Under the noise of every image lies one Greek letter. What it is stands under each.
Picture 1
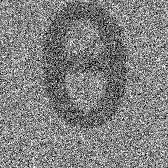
theta
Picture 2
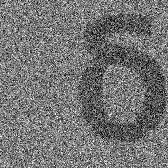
delta
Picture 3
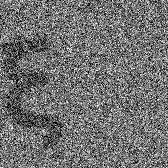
xi
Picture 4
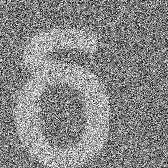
delta
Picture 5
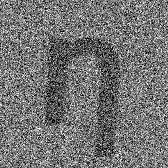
eta
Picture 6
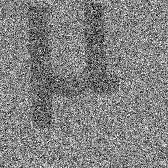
mu
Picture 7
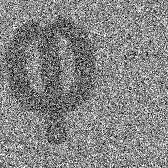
phi
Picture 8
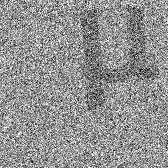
mu
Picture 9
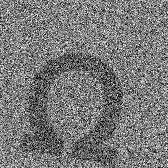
omega
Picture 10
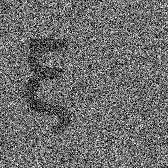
xi
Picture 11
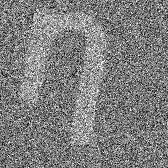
eta
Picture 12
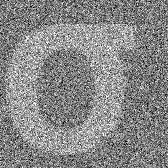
sigma
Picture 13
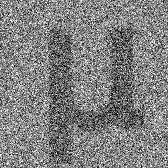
mu
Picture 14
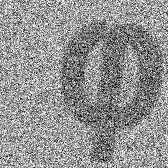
phi
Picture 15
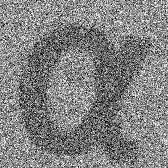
alpha
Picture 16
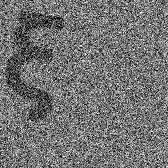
xi
